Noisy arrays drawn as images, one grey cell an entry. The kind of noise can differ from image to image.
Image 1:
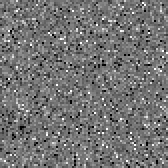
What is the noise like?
heavy tails
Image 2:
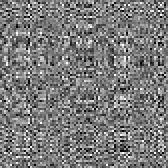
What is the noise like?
low rank plus noise
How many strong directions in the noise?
two
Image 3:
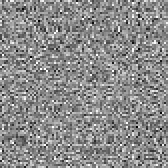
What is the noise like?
low rank plus noise
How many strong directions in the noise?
five to eight
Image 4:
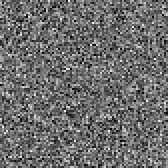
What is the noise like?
independent entries
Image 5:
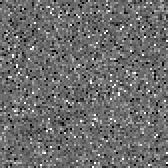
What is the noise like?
heavy tails
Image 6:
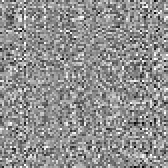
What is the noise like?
low rank plus noise
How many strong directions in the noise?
five to eight
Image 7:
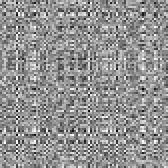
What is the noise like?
low rank plus noise
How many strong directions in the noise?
one
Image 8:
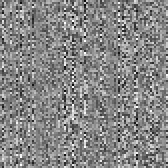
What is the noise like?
columns of uneven size
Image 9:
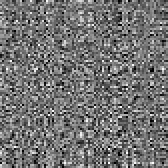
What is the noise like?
low rank plus noise
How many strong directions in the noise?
three or four
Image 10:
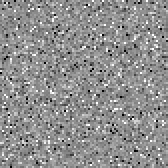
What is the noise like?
heavy tails
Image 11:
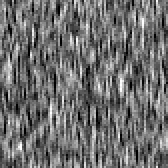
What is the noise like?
streaked along the columns
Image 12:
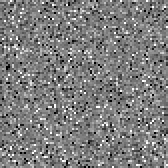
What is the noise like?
heavy tails
